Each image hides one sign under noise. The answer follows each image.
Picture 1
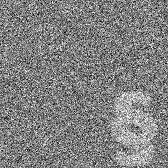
section sign
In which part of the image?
bottom right
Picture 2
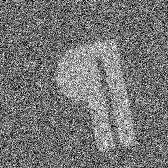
pilcrow
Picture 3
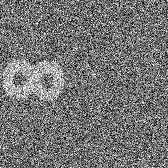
infinity sign
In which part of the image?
middle left
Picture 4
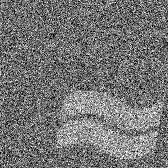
approximately sign
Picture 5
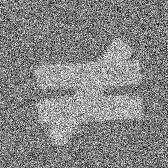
not-equal sign
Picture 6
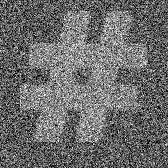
hash sign
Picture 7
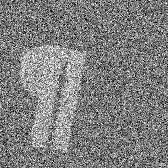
pilcrow
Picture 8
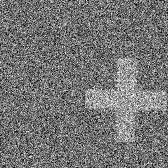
plus sign
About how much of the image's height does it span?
half
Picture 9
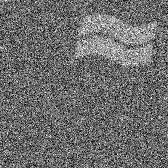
approximately sign
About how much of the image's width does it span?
half
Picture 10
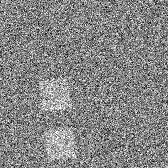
colon
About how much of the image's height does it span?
half
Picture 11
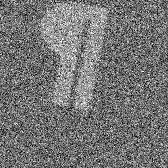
pilcrow
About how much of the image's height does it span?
two thirds
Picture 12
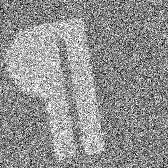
pilcrow
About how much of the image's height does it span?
nearly all
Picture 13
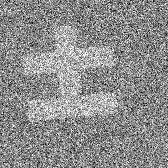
plus-minus sign
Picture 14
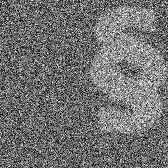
section sign
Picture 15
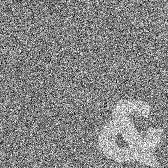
ampersand
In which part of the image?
bottom right
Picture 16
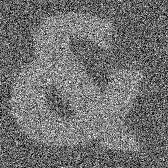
ampersand
